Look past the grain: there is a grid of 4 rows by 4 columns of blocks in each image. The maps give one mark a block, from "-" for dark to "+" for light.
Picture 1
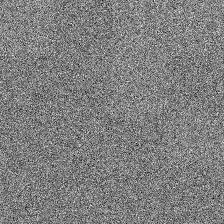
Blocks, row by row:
+-++
--+-
---+
----
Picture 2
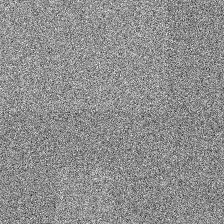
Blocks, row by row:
+++-
+++-
----
-+--
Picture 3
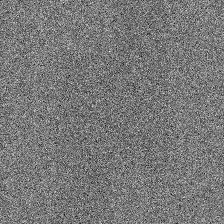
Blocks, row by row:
++-+
+--+
+--+
+-++
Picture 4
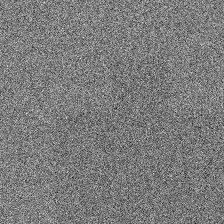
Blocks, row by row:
++++
++-+
+---
+---
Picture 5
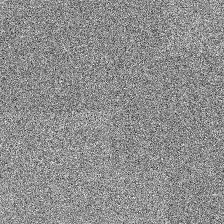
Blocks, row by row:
---+
----
++--
+++-
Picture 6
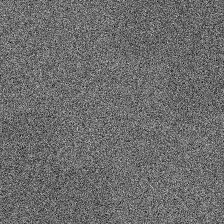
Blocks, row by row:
++--
+++-
-+++
--++
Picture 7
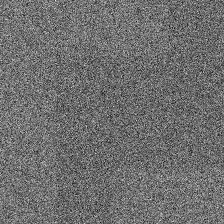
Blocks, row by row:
+++-
+---
+---
+-++
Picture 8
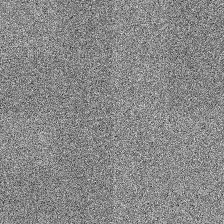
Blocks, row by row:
+-+-
--+-
+-++
--++
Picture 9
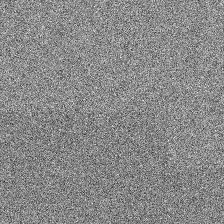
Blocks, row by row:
++++
++++
---+
----
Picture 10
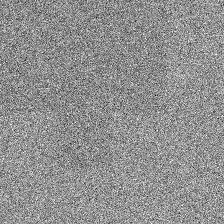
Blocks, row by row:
---+
---+
+-++
++++
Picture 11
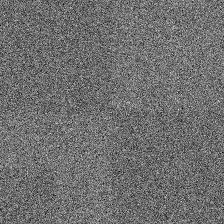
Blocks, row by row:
--++
--++
++--
-+--
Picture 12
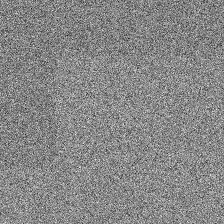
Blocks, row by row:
----
-+++
-+++
++++
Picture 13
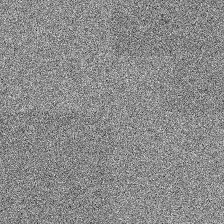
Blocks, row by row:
++--
+++-
--++
--++
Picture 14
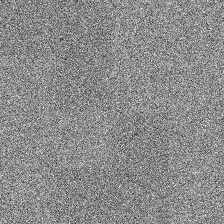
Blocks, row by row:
--++
+-++
++-+
+--+
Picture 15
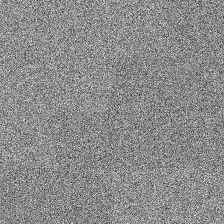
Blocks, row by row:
+++-
++--
+---
--++
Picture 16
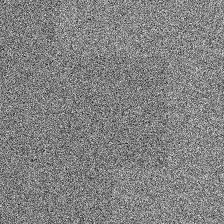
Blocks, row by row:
-+++
---+
---+
--++
